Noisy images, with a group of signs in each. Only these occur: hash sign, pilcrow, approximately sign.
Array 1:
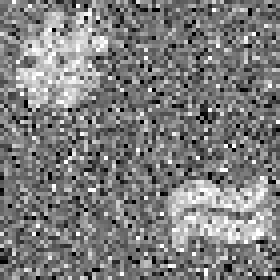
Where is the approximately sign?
bottom right
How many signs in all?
2
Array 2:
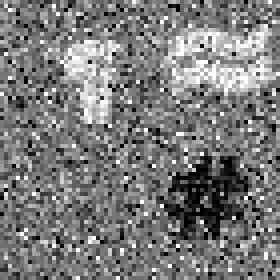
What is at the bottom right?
hash sign
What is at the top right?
approximately sign
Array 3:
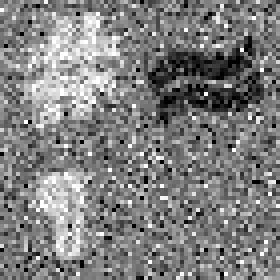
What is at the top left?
hash sign
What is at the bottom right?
nothing
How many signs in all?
3
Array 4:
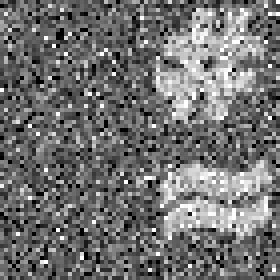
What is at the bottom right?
approximately sign
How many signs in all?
2
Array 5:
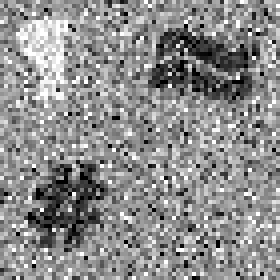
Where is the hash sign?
bottom left
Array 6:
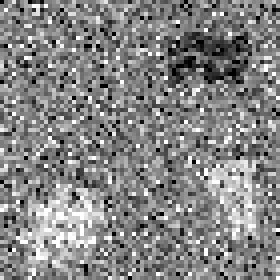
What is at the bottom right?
pilcrow
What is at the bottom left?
hash sign
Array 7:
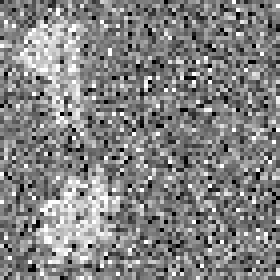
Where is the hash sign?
bottom left
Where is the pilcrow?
top left
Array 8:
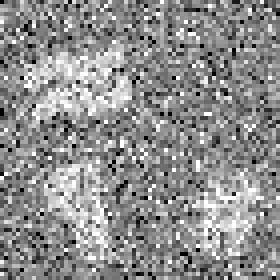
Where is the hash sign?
bottom right
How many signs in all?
3
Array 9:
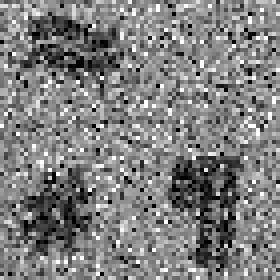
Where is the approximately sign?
top left
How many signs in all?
3
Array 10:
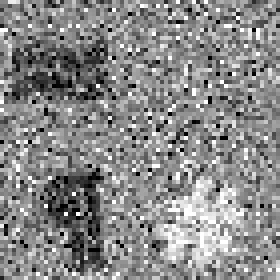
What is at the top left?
approximately sign
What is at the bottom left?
pilcrow
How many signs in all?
3
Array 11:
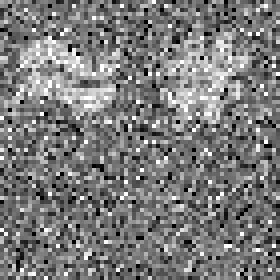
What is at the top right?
hash sign
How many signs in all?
2
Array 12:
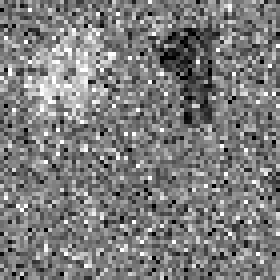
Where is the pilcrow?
top right
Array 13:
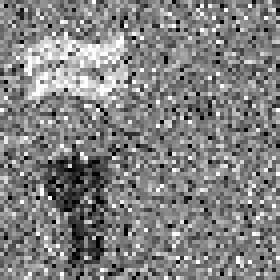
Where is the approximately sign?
top left
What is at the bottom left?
pilcrow
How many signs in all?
2
